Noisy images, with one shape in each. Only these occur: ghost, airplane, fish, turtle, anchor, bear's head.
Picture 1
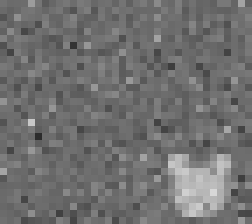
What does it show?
light bear's head, bottom right
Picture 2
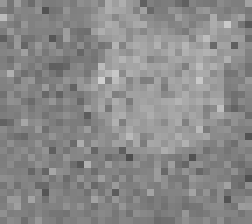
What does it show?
light bear's head
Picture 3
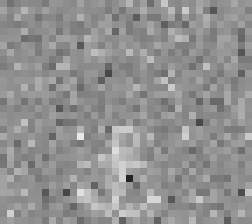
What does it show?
light anchor, bottom middle
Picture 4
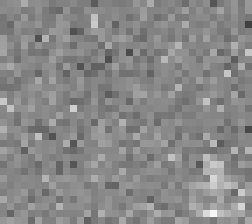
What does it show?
light anchor, bottom right
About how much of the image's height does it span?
a quarter
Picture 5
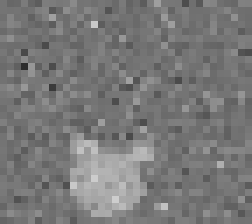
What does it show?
light bear's head, bottom middle
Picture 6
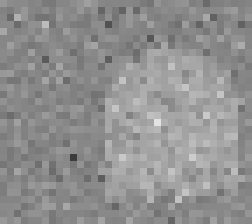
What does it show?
light ghost
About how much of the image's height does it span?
two thirds
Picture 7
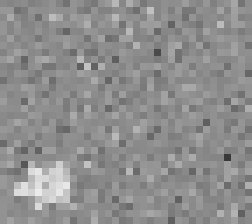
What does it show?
light turtle, bottom left
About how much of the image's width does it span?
a quarter
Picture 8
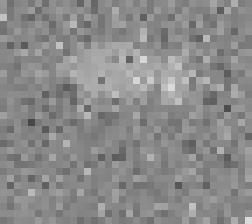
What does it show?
light fish
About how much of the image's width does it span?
half
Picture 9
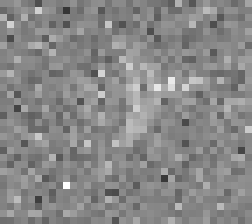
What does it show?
light airplane
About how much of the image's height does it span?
half
